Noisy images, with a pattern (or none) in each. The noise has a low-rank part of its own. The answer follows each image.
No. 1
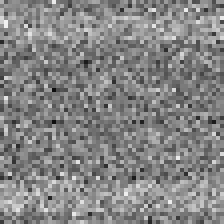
bands of rows
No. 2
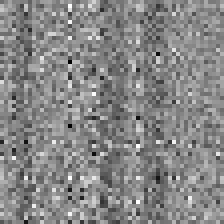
bands of columns
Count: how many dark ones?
3
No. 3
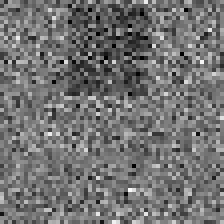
one block
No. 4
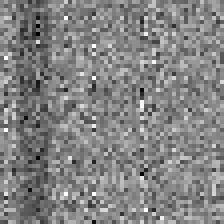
one band of columns
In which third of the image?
left
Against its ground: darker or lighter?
darker
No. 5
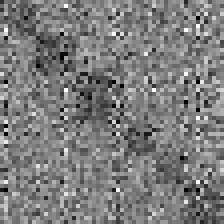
blocks along the diagonal
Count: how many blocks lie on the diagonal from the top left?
6
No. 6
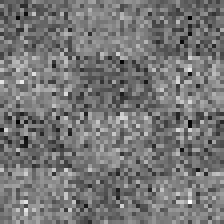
a checkerboard
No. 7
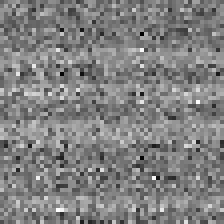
bands of rows
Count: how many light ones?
4
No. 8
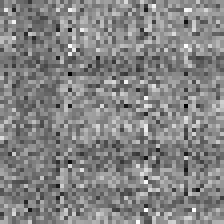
bands of rows crossing bands of columns
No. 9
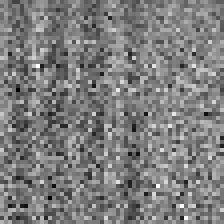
bands of columns
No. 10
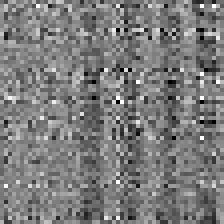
bands of columns
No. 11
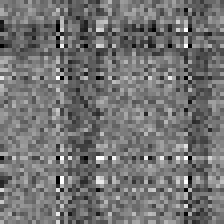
bands of rows crossing bands of columns
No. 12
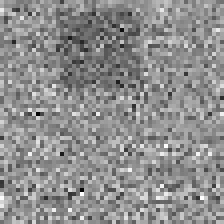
one block
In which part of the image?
top middle
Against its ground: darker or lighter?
darker
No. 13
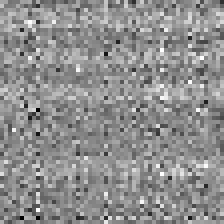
bands of rows
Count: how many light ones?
4
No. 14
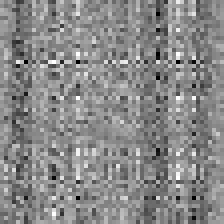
bands of columns
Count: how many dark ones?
3
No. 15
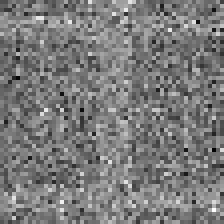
bands of rows crossing bands of columns
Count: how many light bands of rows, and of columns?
2 and 1
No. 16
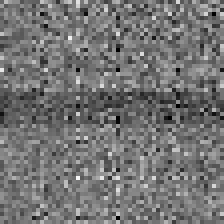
one band of rows
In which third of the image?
middle
